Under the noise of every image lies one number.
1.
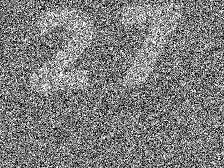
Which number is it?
27
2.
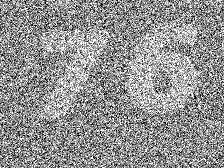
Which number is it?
76
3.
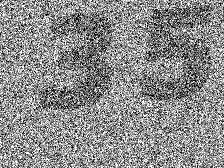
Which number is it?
35
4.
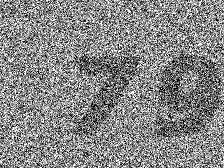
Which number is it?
79
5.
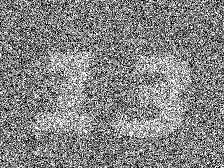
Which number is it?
13
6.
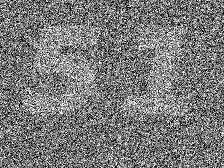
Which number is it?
51
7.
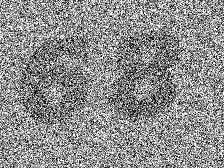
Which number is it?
68
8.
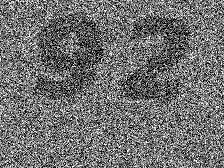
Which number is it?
92
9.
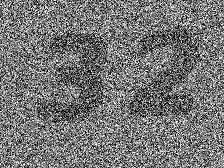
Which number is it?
32
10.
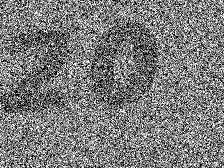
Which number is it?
20
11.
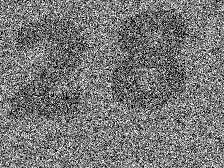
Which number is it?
28
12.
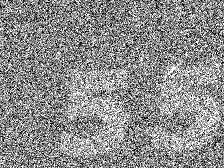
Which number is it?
55
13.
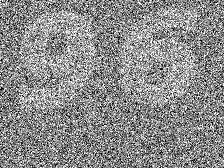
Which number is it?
96
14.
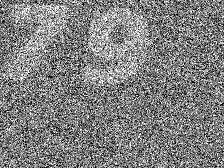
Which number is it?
79
